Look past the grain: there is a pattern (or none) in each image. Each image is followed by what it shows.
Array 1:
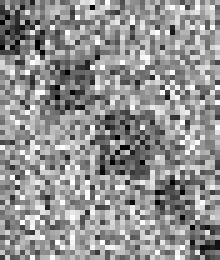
blocks along the diagonal
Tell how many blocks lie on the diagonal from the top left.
5
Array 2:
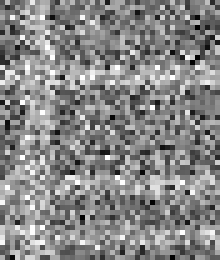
bands of rows crossing bands of columns
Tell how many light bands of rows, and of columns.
3 and 1
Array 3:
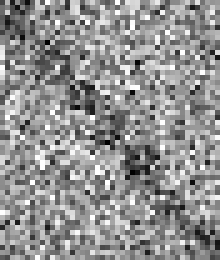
blocks along the diagonal
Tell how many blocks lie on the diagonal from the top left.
7
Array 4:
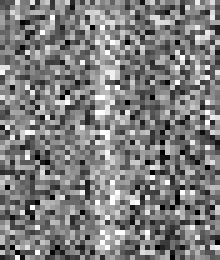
one band of columns
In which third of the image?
middle
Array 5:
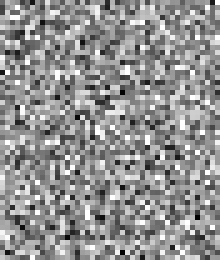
only noise
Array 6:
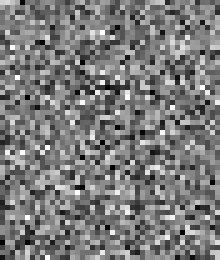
only noise
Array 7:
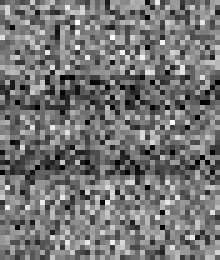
bands of rows
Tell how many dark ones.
2
